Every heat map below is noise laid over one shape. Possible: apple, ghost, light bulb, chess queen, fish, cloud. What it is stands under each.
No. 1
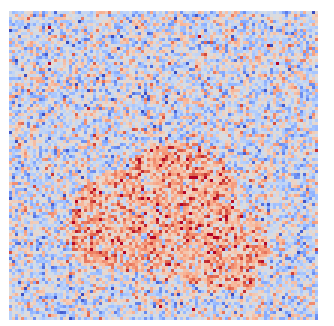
cloud
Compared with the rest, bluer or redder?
redder
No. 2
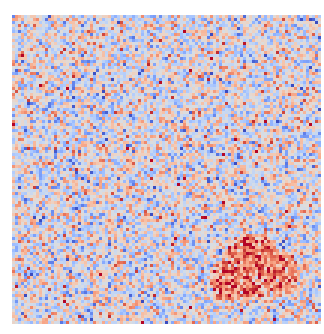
cloud
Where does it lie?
bottom right
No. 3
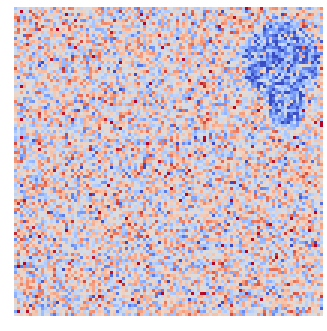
light bulb
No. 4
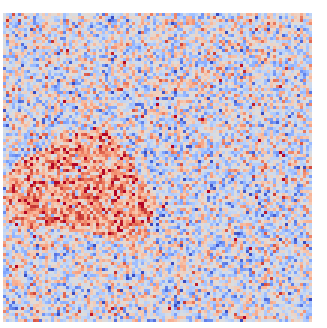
cloud
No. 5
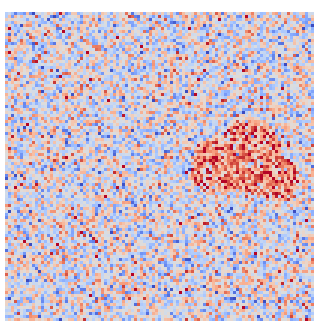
cloud
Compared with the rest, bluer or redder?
redder
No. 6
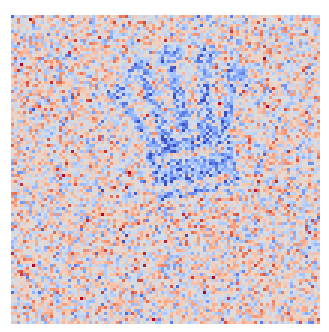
chess queen
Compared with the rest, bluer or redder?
bluer
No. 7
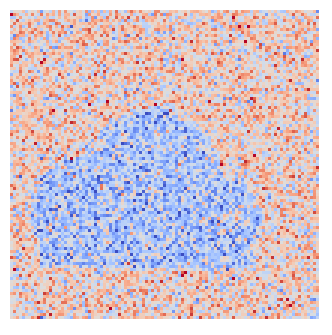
cloud
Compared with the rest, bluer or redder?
bluer
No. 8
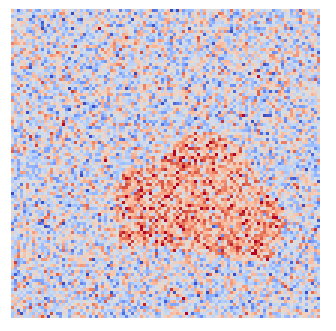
cloud
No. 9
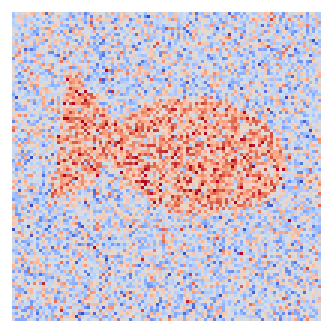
fish
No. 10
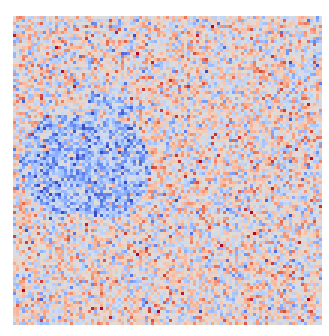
apple
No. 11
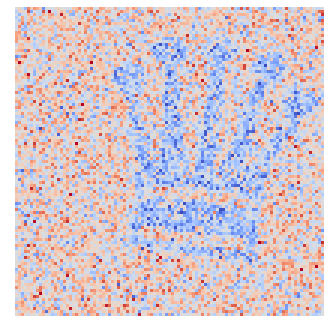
chess queen
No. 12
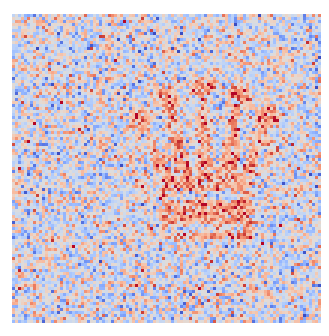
chess queen
